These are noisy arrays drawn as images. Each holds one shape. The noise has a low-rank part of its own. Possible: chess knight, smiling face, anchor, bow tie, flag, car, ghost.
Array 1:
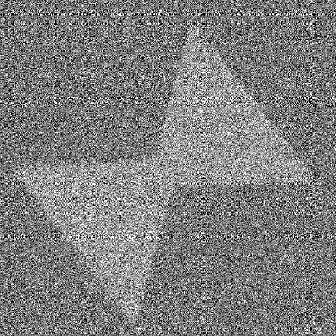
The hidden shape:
bow tie
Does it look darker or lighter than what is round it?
lighter
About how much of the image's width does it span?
nearly all
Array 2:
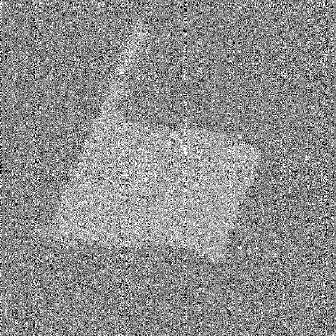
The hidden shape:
flag
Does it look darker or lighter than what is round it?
lighter
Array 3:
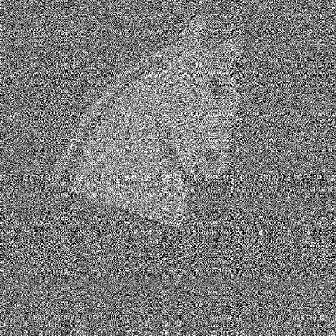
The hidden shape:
chess knight
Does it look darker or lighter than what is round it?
lighter
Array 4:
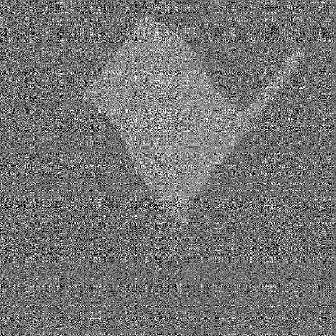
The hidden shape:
flag
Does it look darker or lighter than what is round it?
lighter
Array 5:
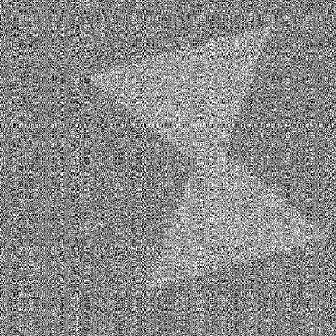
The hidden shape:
bow tie
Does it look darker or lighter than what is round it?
lighter
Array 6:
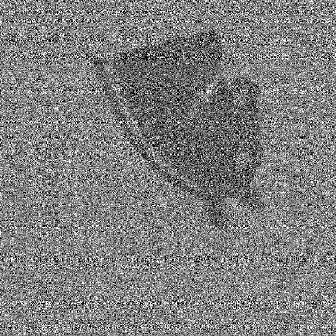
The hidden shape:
chess knight
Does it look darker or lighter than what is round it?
darker
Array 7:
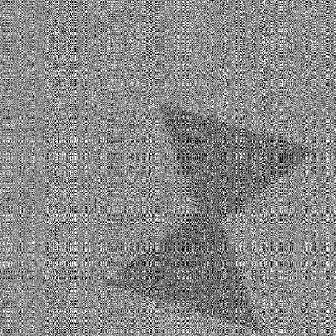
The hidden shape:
bow tie
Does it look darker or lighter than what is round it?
darker
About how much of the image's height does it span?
two thirds
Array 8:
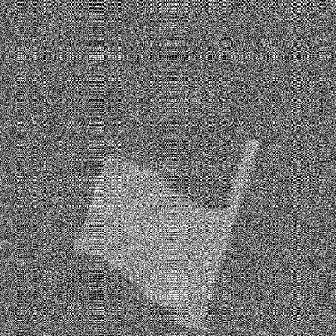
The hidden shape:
flag
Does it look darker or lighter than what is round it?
lighter
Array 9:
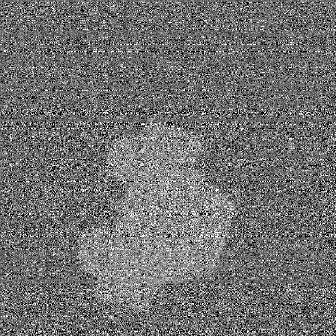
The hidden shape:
car
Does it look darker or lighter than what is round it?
lighter
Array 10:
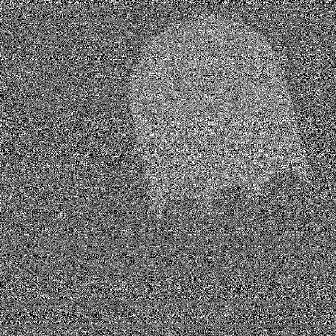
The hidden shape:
ghost
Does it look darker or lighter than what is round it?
lighter
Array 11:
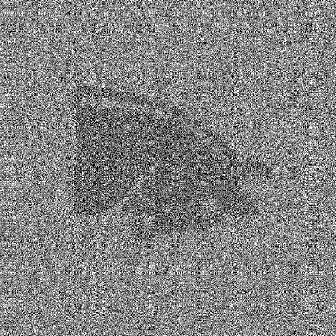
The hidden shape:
chess knight
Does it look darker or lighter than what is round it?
darker
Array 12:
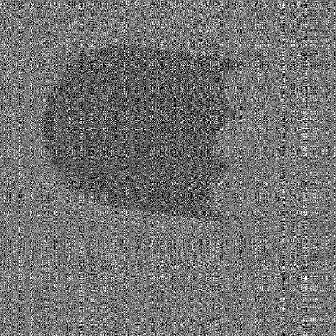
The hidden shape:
ghost
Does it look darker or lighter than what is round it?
darker
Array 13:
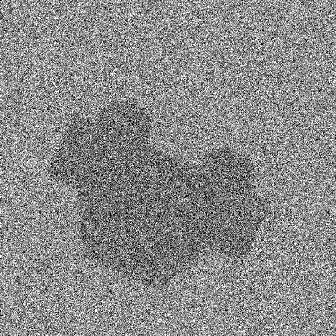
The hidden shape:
car
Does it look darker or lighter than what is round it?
darker
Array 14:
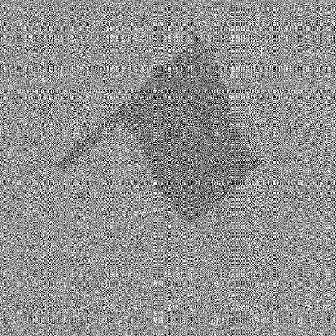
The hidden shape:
flag
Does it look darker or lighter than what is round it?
darker
